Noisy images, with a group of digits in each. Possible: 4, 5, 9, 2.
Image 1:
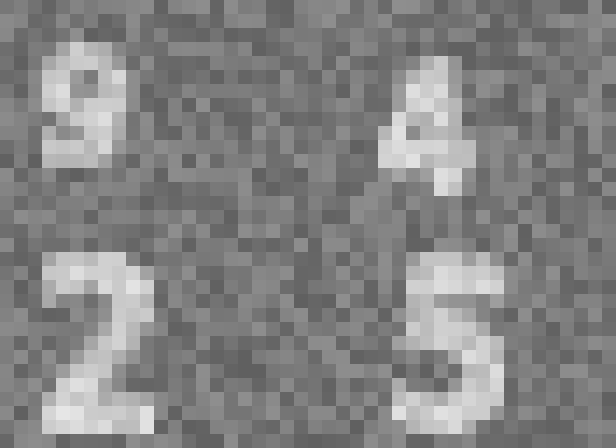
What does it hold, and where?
top left: 9; top right: 4; bottom left: 2; bottom right: 5
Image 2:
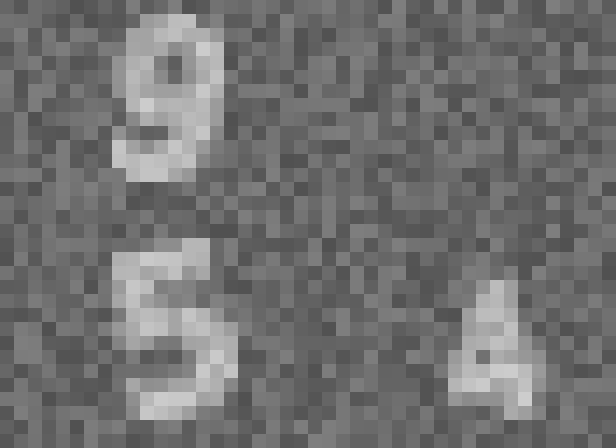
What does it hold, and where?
top left: 9; bottom left: 5; bottom right: 4
